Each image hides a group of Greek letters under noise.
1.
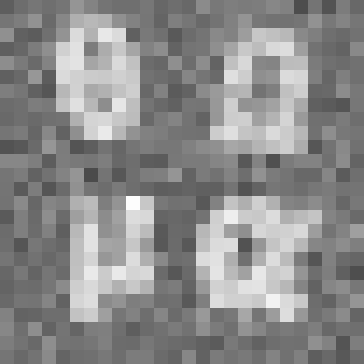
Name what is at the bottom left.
mu
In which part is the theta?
top left
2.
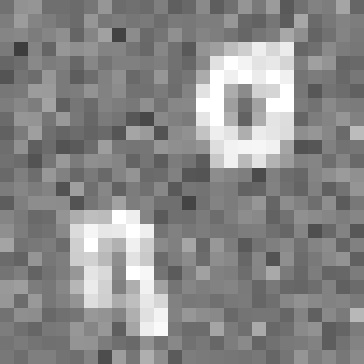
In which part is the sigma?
top right
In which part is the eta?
bottom left
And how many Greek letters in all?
2
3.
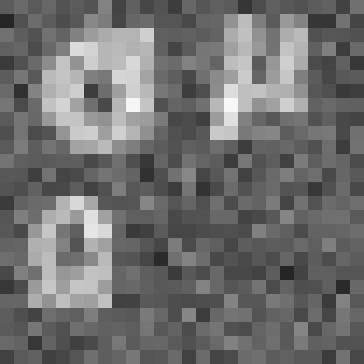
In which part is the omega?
bottom left
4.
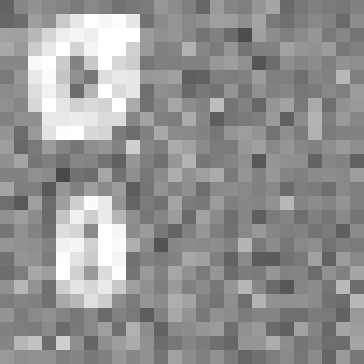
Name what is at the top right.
nothing
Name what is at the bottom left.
theta
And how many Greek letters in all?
2
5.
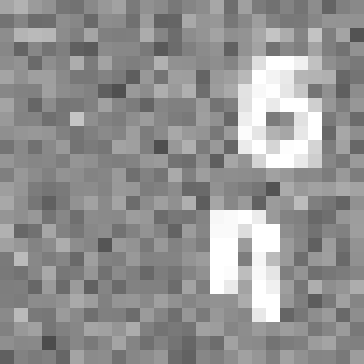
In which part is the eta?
bottom right
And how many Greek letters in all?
2
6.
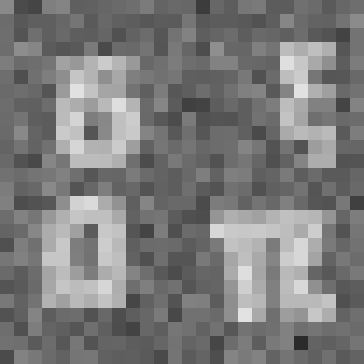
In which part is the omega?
bottom left
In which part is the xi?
top right
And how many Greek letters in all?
4
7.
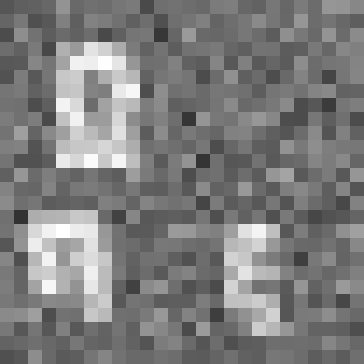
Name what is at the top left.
omega
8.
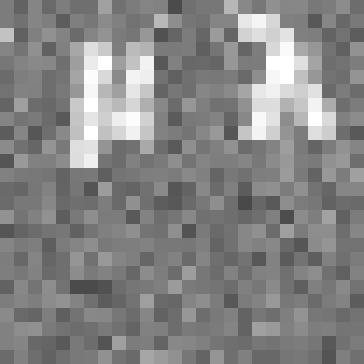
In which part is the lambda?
top right
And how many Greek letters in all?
2
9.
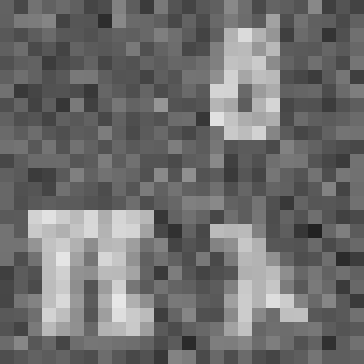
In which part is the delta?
top right
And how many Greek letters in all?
3
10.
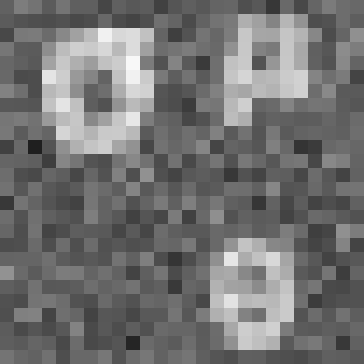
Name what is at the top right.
mu
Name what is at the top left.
sigma
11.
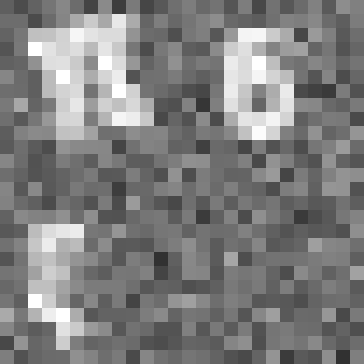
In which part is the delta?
top right
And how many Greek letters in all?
3
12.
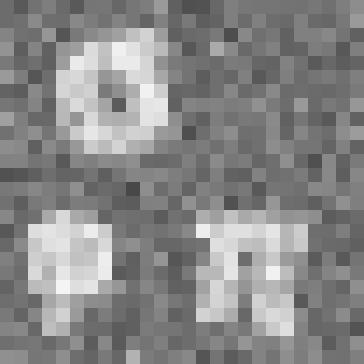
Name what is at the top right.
nothing
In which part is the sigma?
top left
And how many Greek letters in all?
3
